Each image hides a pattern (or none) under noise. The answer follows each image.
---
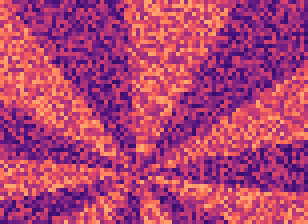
spokes from one point
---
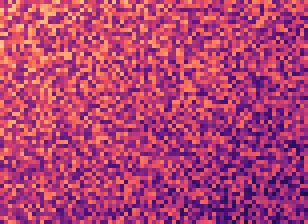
a smooth slope
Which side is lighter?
top left
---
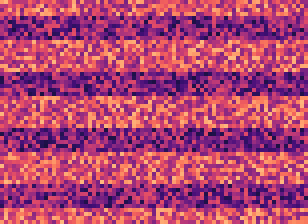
horizontal stripes
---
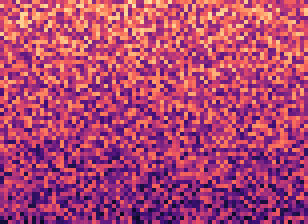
a smooth slope
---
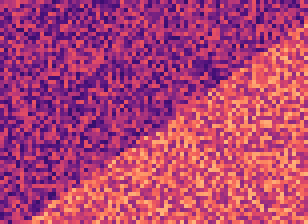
a sharp edge
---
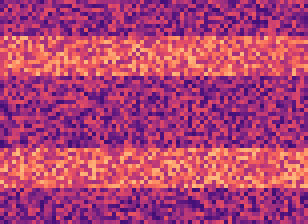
horizontal stripes
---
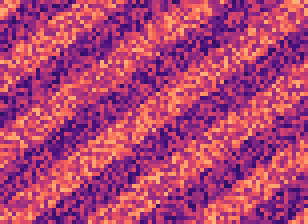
diagonal stripes
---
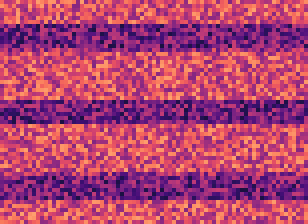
horizontal stripes
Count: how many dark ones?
3
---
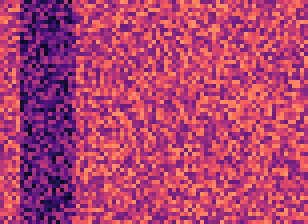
one vertical stripe
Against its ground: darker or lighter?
darker
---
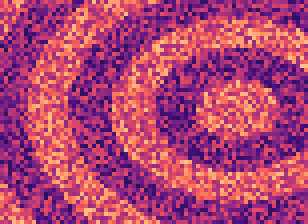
rings round one point
